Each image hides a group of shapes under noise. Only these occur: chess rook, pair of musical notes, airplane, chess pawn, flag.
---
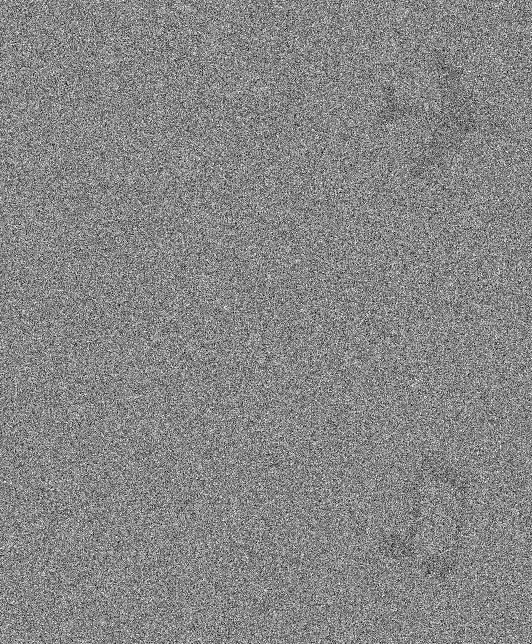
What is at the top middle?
nothing
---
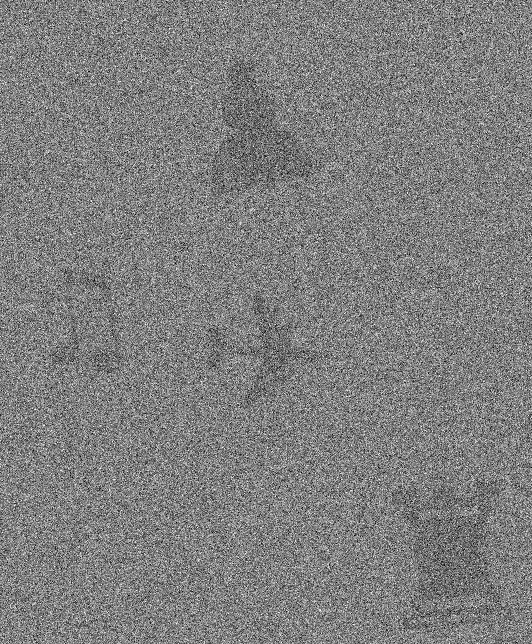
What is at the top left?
nothing
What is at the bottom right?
chess rook
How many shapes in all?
4
